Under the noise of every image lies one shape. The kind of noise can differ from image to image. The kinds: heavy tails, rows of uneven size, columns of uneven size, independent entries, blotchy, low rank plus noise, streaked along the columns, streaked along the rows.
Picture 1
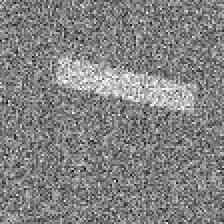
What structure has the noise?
independent entries
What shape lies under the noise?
bar
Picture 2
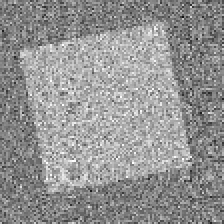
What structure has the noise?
low rank plus noise
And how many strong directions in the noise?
two
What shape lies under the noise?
square
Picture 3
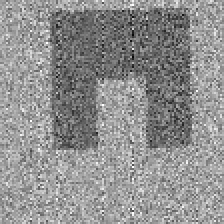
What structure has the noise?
columns of uneven size
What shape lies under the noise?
square with a notch
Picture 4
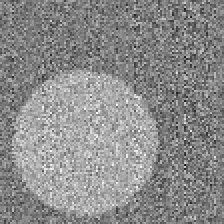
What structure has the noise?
columns of uneven size
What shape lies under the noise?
disc
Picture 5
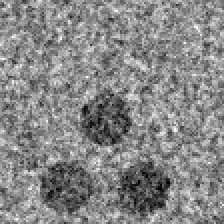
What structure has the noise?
blotchy
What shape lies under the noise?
three dots
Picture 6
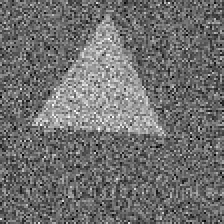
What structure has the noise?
low rank plus noise
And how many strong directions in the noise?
one
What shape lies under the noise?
triangle
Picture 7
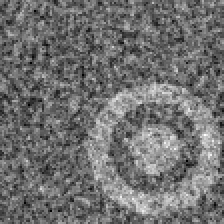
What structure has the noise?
blotchy
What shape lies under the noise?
bullseye
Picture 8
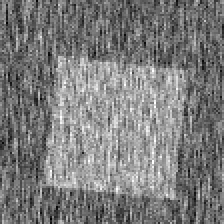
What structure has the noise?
streaked along the columns
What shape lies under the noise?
square
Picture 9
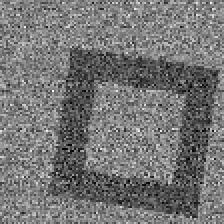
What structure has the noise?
rows of uneven size
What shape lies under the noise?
square frame
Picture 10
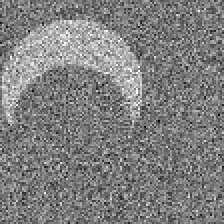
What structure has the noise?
low rank plus noise
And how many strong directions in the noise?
one
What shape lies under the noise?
crescent
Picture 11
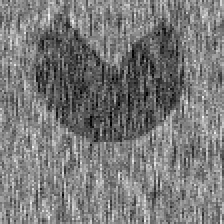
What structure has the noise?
streaked along the columns
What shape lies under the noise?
disc with a wedge cut out
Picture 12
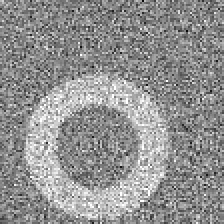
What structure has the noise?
low rank plus noise
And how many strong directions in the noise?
two
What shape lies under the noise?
ring
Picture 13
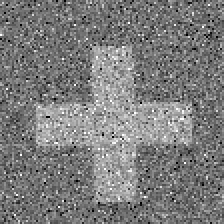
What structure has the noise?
heavy tails
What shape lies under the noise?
cross
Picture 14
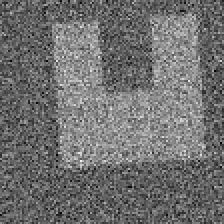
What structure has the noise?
low rank plus noise
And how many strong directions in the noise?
three or four
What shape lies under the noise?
square with a notch
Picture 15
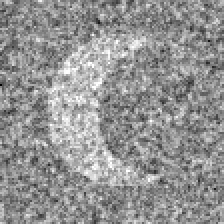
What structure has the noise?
blotchy
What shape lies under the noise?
crescent
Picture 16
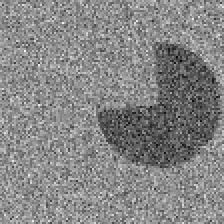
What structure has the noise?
independent entries
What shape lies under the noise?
disc with a wedge cut out
